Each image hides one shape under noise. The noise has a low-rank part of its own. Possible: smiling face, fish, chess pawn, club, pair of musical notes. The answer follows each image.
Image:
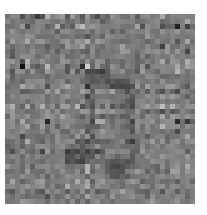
pair of musical notes
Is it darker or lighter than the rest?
darker
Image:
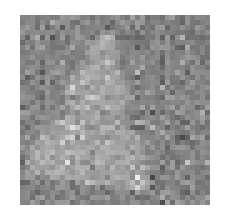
chess pawn
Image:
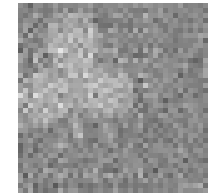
club
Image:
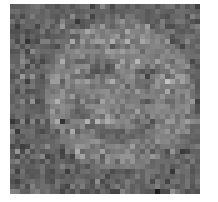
smiling face
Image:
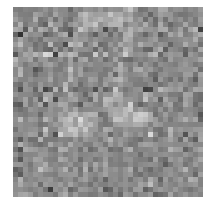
pair of musical notes
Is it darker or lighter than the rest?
lighter
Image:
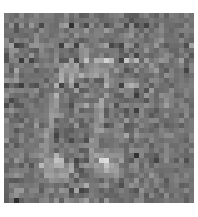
pair of musical notes
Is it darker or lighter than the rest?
lighter
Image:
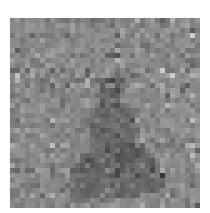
chess pawn
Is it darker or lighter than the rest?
darker
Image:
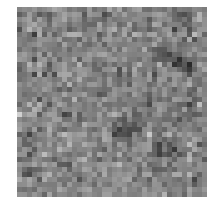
pair of musical notes
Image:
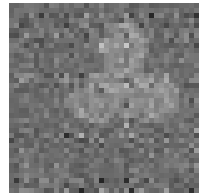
club
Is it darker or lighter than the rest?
lighter
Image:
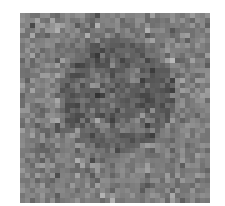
smiling face
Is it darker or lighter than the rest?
darker
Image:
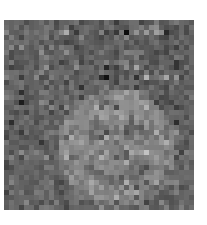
smiling face
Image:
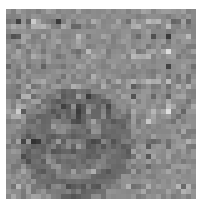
smiling face
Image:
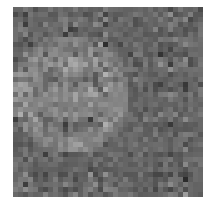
smiling face
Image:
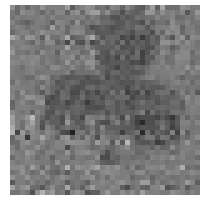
club
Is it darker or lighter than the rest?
darker
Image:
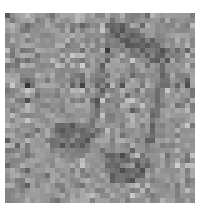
pair of musical notes
